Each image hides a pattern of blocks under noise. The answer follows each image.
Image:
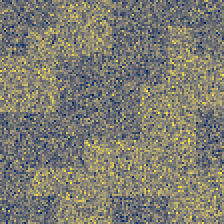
mirrored about the diagonal from the top left
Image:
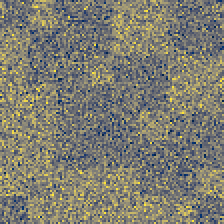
mirrored about the diagonal from the bottom left
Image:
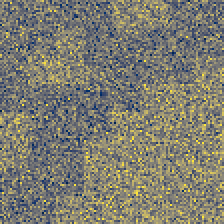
mirrored about the diagonal from the top left
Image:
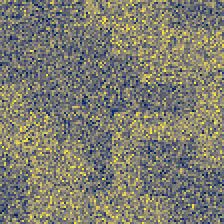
mirrored about the diagonal from the top left
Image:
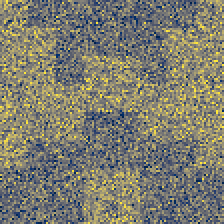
left and right mirror each other
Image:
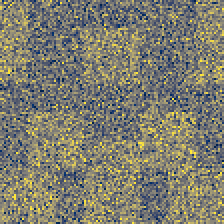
left and right mirror each other
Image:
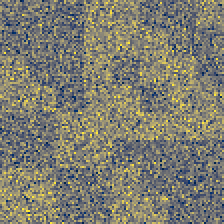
mirrored about the diagonal from the bottom left
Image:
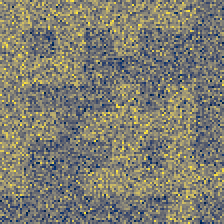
mirrored about the diagonal from the top left
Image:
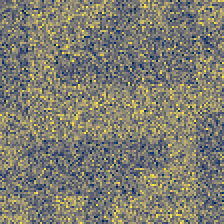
the same after a half turn
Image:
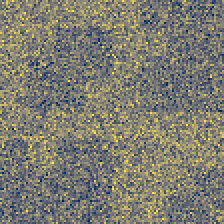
mirrored about the diagonal from the top left
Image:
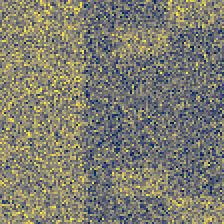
top and bottom mirror each other
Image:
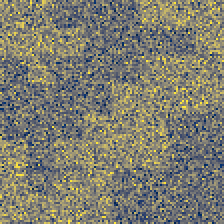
mirrored about the diagonal from the top left
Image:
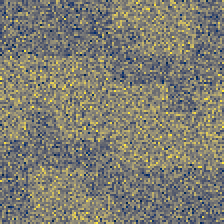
the same after a half turn
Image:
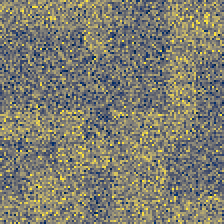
no symmetry
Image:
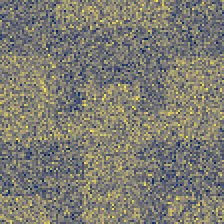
left and right mirror each other
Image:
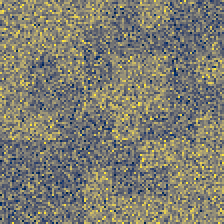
mirrored about the diagonal from the bottom left
